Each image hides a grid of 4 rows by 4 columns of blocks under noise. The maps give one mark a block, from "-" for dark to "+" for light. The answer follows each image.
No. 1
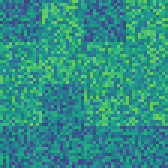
- + - +
+ + + +
+ - + +
- - - -
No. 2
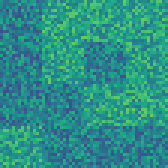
- + + +
- + - +
- - + +
+ - - -
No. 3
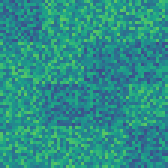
- + + +
+ + - -
+ - - +
+ + + -
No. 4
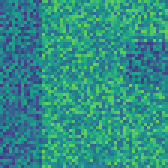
- + + +
- + + -
- + + +
- + + +
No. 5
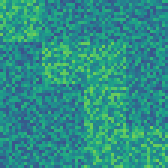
+ - - -
- + + -
- - + -
- - + +
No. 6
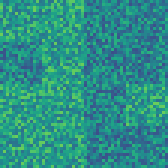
+ + - -
- + - -
+ + - +
+ + - -
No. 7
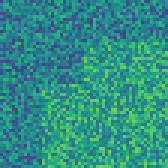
- - - -
- - + +
- + + +
- + + +
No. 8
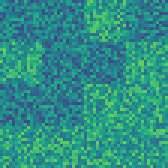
- - + -
+ - - +
- - + +
+ + + +
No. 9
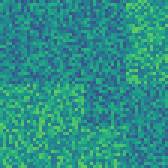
- - - +
- - - +
+ + - -
+ + + -
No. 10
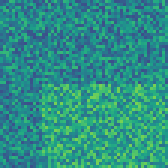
- - - -
- - - -
- + + +
- + + +
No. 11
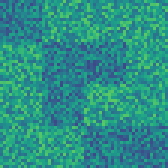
- + + +
+ - - +
+ - + +
+ + - -
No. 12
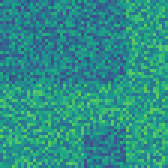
- - - +
- - - +
+ + + +
+ + - +
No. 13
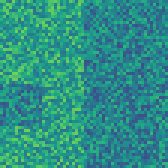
+ + - -
+ + - -
- + - -
+ + - -
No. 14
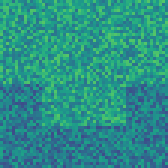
+ + + +
+ + + +
- + + -
- - - -
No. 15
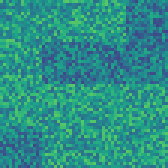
+ + + -
+ - - -
+ + + +
- + + +
